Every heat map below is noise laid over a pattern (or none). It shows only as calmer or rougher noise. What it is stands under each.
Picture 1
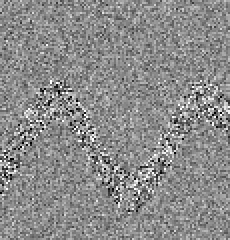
a wavy band
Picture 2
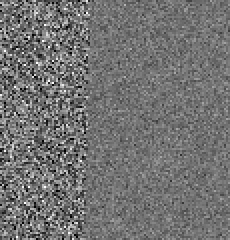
a sharp edge
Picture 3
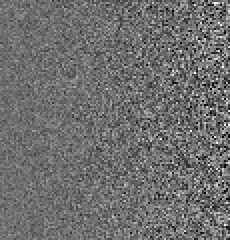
a smooth slope
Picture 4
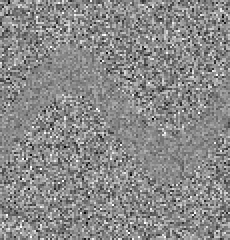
a wavy band
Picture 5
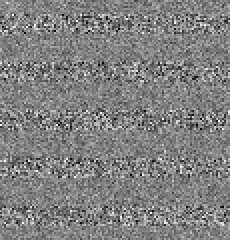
horizontal stripes
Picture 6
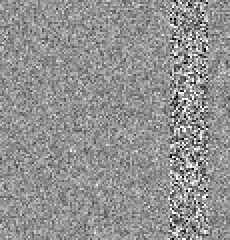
one vertical stripe
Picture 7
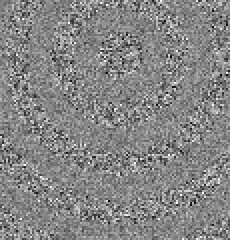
rings round one point
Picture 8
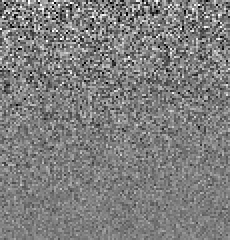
a smooth slope
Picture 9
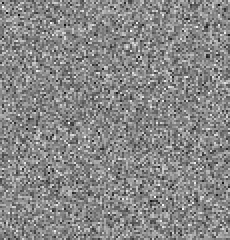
only noise
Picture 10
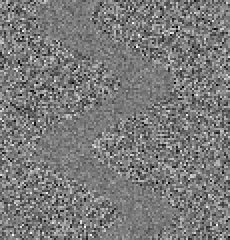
a wavy band
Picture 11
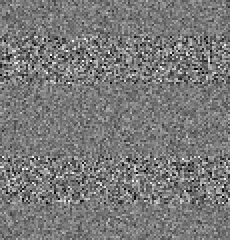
horizontal stripes
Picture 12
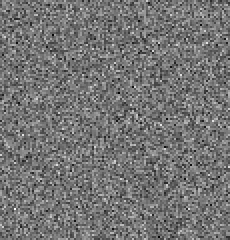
only noise
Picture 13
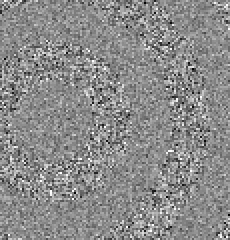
rings round one point
